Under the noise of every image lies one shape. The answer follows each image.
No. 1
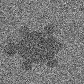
turtle
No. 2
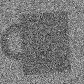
cup
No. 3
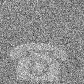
telephone
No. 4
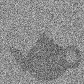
teapot
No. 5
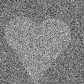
heart
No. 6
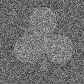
club
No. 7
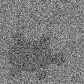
turtle
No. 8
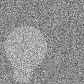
light bulb
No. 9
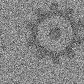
gear
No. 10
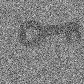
key
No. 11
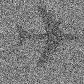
airplane
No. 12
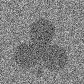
club
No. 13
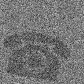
telephone
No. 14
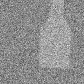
bottle
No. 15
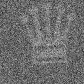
chess queen
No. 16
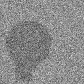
light bulb
